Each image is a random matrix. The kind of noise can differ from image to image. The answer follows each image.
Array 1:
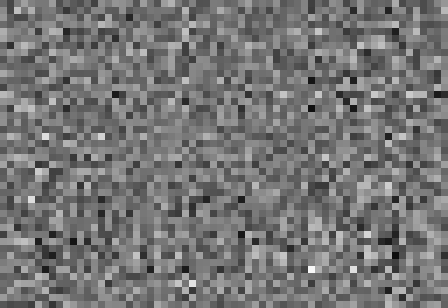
low rank plus noise
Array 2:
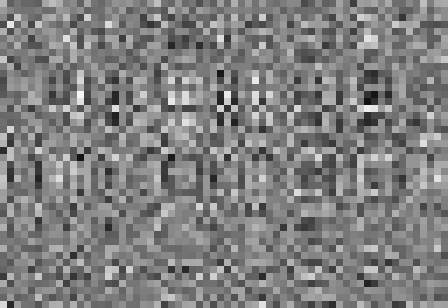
low rank plus noise
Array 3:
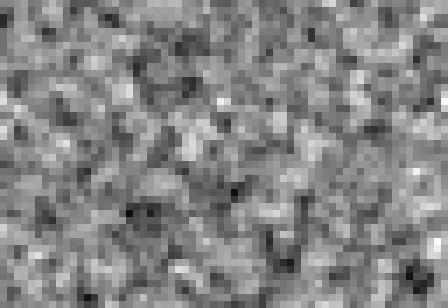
blotchy
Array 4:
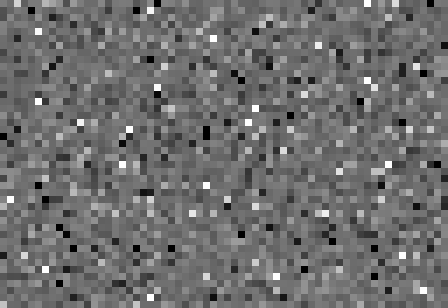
heavy tails
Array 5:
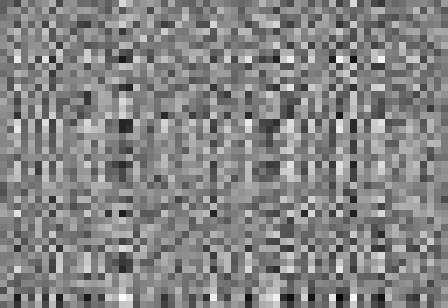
low rank plus noise
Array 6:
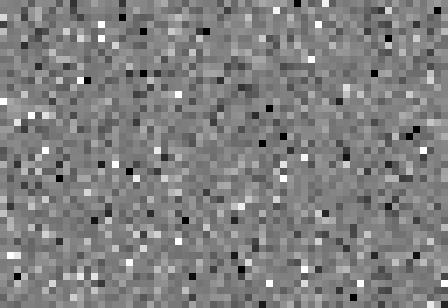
heavy tails
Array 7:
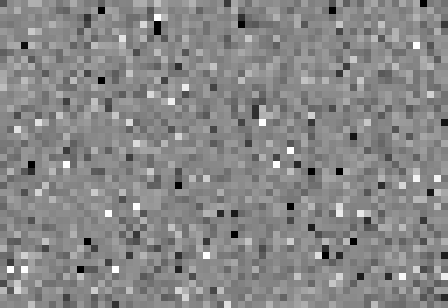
heavy tails
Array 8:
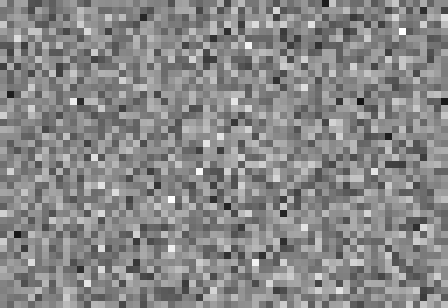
independent entries
